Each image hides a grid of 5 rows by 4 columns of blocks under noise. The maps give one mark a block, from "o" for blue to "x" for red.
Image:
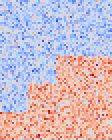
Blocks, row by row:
o o o o
o o o o
o o x x
o x x x
x x x x
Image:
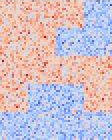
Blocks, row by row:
x x x o
x x o o
x x x x
x o o x
o o o o
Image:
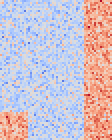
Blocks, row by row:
o o o x
o o o x
o o o x
o o o x
x o o x
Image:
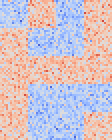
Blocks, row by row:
o x o x
x o o x
x x x x
x o o o
x o o x
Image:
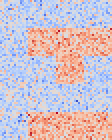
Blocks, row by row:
o o o o
o x x x
o o x o
o o o o
o x x x
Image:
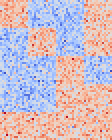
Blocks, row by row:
x o o x
o x o x
o o x o
o o x x
x x x x
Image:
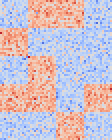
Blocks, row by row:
o x x o
x o o o
o x o o
x x o x
o o x o
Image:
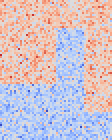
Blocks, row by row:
x x x x
x x o x
x x o x
o o o x
o o o o
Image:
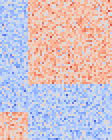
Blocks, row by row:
o x x x
o x x x
o x x x
o o o o
x o o o
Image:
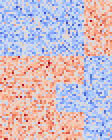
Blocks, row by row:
o o o x
o o o x
x x x o
x x o o
x x x o
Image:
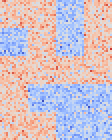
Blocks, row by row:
x x o x
o x o x
x x x x
x o o o
x x o o
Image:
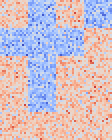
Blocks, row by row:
x o x o
o o o x
x o x x
x o x x
x x x x
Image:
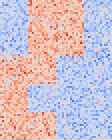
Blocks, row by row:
o x x o
o x x o
x x o o
x o o o
x x o o
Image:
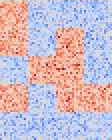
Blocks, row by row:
x o o o
x o x o
o x x o
x o x x
o o o o
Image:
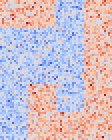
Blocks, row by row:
x x o x
o o o x
o o o x
o x o x
o x x x
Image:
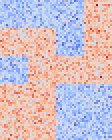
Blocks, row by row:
o o o x
x x o x
o x x x
x x o o
x x o o
